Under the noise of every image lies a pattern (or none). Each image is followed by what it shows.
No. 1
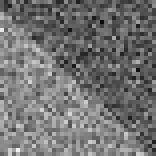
a sharp edge
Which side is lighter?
bottom left
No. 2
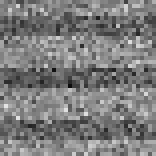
horizontal stripes
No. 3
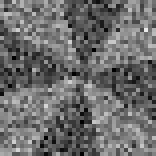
spokes from one point
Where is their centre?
centre
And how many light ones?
4
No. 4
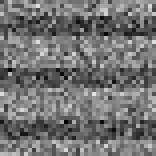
horizontal stripes
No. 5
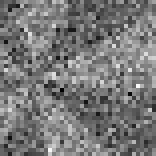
spokes from one point
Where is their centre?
middle left
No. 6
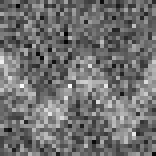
a wavy band
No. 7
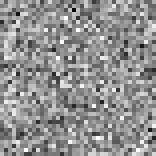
only noise
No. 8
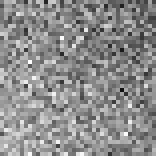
a smooth slope
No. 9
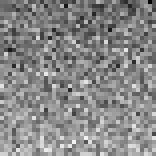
a smooth slope
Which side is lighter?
bottom
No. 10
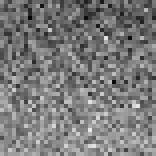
a smooth slope
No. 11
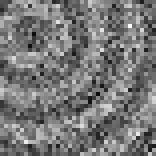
rings round one point
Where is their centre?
top left
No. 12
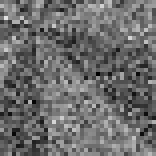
spokes from one point
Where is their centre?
top left
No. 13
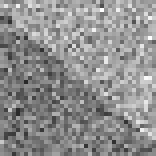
a sharp edge
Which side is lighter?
top right
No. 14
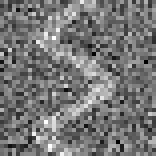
a wavy band
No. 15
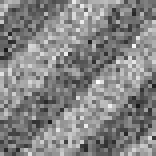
diagonal stripes
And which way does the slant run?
bottom left to top right
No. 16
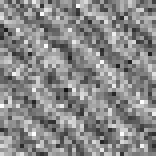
diagonal stripes
